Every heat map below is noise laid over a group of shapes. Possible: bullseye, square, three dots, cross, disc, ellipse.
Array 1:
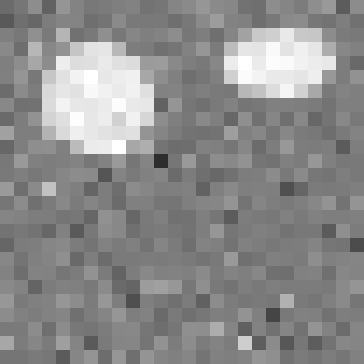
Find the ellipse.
top right
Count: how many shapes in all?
2
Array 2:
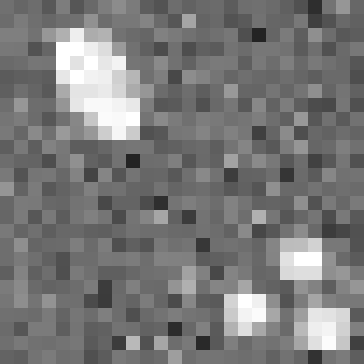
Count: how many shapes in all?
2
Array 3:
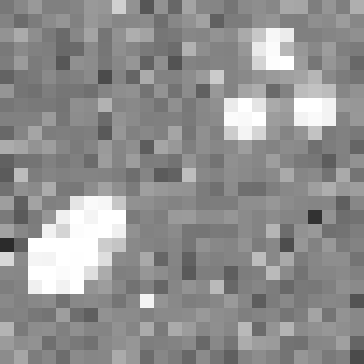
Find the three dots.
top right
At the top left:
nothing
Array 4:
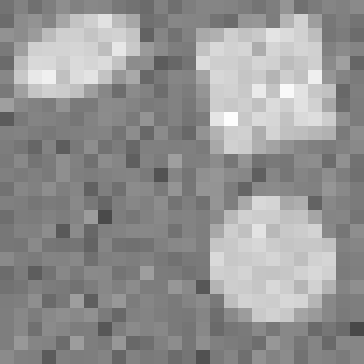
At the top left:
ellipse
